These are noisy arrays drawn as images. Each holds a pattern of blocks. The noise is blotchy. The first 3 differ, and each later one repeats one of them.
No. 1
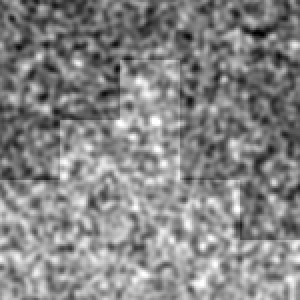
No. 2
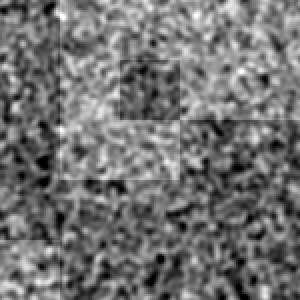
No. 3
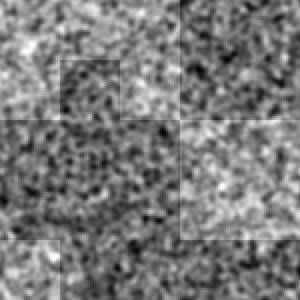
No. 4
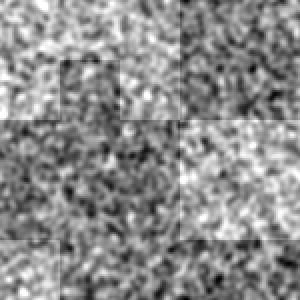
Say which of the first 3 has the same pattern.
3
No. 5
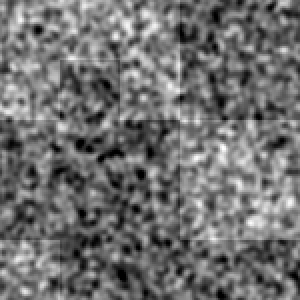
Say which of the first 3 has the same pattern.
3
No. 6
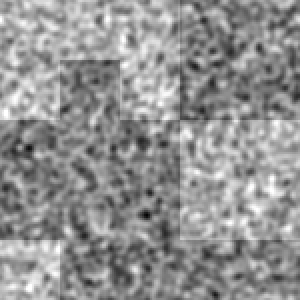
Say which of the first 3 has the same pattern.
3
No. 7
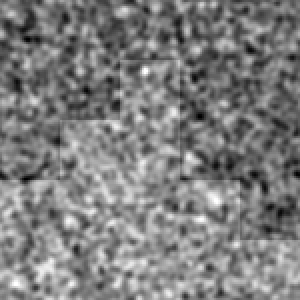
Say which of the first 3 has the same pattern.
1
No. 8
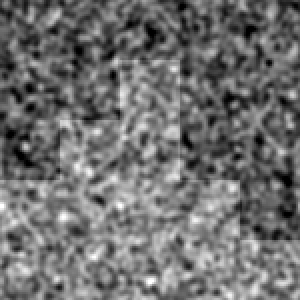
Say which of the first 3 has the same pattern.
1
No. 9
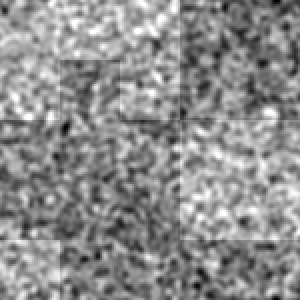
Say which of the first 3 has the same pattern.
3
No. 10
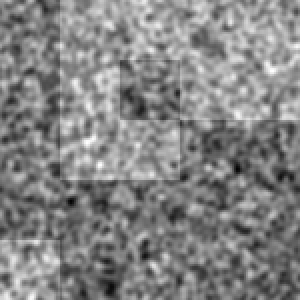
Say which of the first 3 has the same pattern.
2
